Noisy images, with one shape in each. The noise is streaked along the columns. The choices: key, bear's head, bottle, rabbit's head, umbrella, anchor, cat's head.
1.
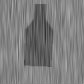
bottle
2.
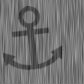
anchor
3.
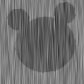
bear's head
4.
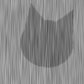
cat's head
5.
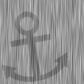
anchor
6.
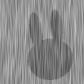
rabbit's head
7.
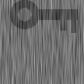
key
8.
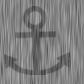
anchor
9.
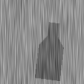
bottle
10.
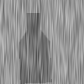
bottle
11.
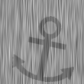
anchor
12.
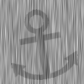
anchor
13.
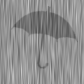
umbrella
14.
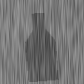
bottle
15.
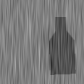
bottle
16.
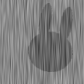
rabbit's head
